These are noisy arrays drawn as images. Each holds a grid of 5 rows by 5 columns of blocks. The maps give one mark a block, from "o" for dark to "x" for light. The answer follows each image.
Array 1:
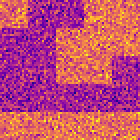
xooxx
ooxxx
ooxxo
ooooo
xxxxx
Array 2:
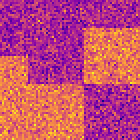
ooooo
oooxx
xooxx
xxxoo
xxxoo
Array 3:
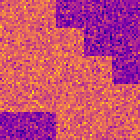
xxooo
xxxoo
xxxxo
xxxxx
ooxxx
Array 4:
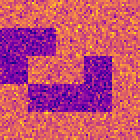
xxxxx
ooxxx
oxxox
xooox
xxxxx
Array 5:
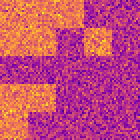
xxxoo
xxoxo
ooooo
xxooo
xoooo
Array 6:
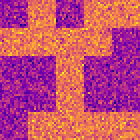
oxoxx
xxxxo
ooxoo
ooxoo
oxxxx
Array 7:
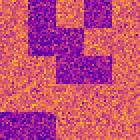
xoxox
xooxx
xxoox
xxxxx
ooxxx
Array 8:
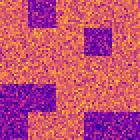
xoxxx
xxxox
xxxxx
ooxxx
oxxoo
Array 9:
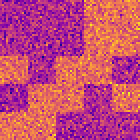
oooxx
oooxx
xoxxo
oxxox
xxooo
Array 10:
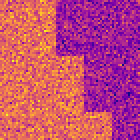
xxooo
xxooo
xxxoo
xxxoo
xxxxo
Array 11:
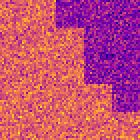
xxooo
xxxoo
xxxoo
xxxxo
xxxxx
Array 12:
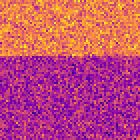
xxxxx
xxxxx
ooooo
ooooo
ooooo
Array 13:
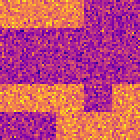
xxxoo
ooooo
ooooo
xxxox
ooxxx
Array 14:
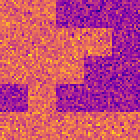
xxooo
xxxxo
xxxoo
oxooo
xxxxx
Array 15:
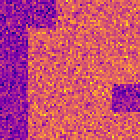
ooxxx
oxxxx
oxxxx
oxxxo
oxxxx
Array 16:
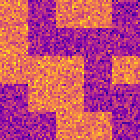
xoxxo
xoooo
xxxox
oxxoo
ooxxo
